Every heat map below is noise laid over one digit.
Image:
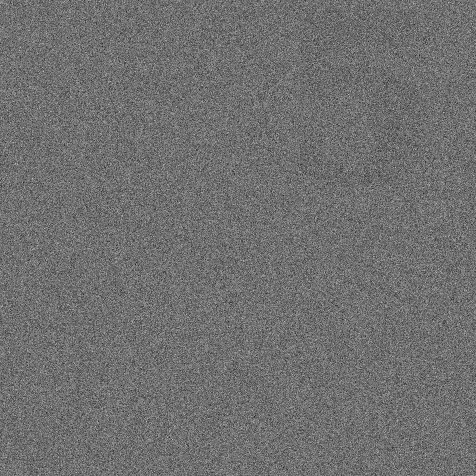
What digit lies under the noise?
5
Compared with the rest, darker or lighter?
darker
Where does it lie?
top right
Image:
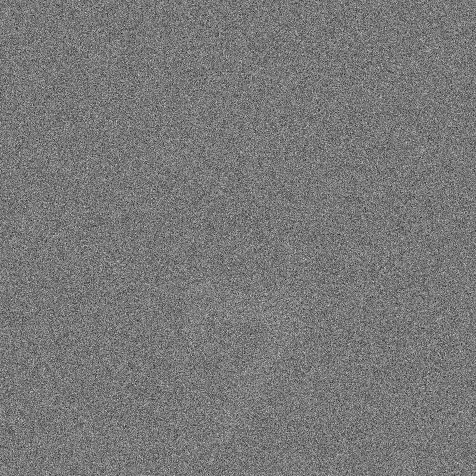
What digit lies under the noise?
7
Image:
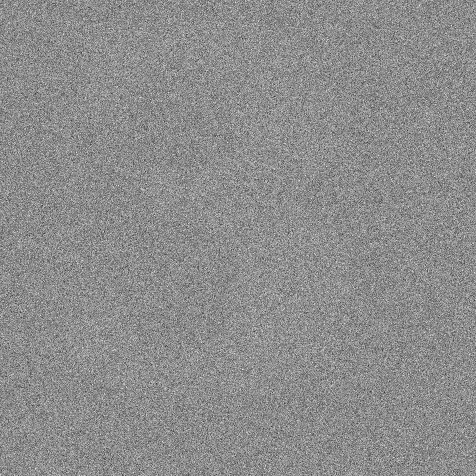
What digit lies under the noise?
3
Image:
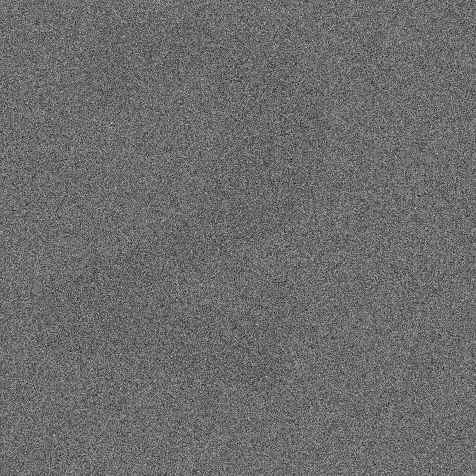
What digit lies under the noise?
2
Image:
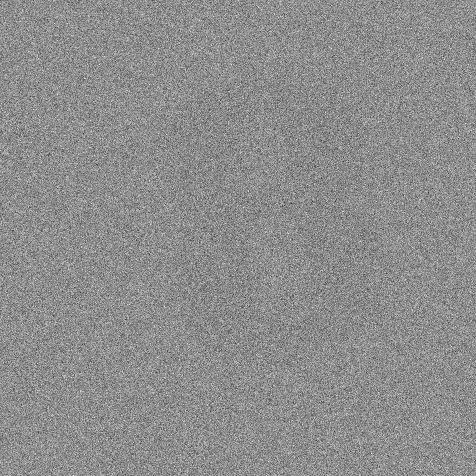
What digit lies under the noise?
8
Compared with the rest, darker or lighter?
darker
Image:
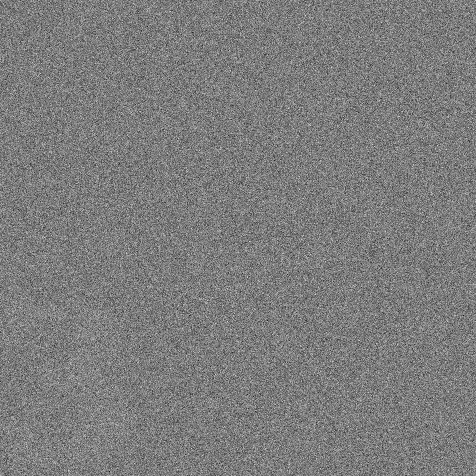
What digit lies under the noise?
3
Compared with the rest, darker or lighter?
lighter
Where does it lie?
bottom left
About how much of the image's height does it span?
a third
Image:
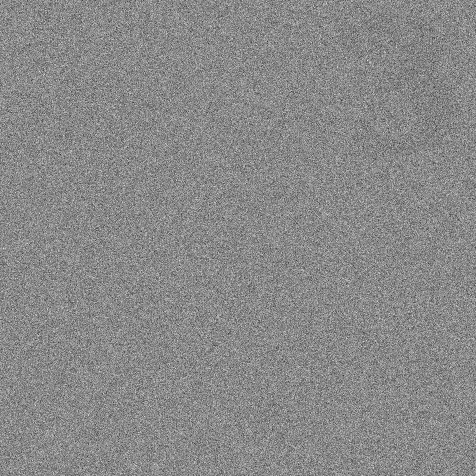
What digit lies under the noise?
3
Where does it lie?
top right
